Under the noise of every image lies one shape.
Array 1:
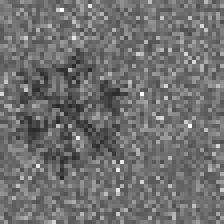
dark snowflake
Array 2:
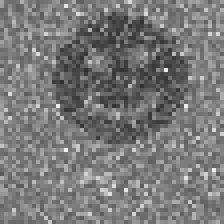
dark smiling face
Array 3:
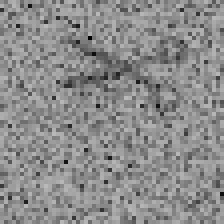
dark pair of scissors
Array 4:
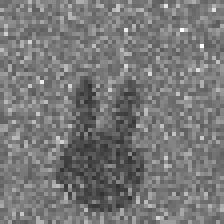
dark rabbit's head
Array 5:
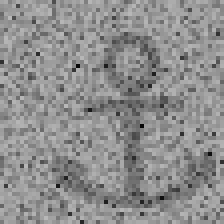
dark anchor
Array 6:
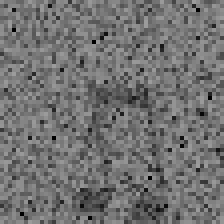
dark pair of musical notes
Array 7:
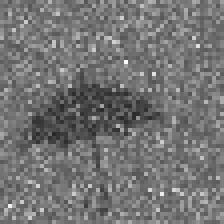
dark umbrella
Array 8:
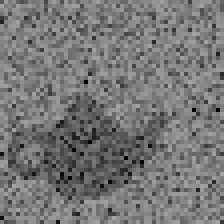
dark teapot
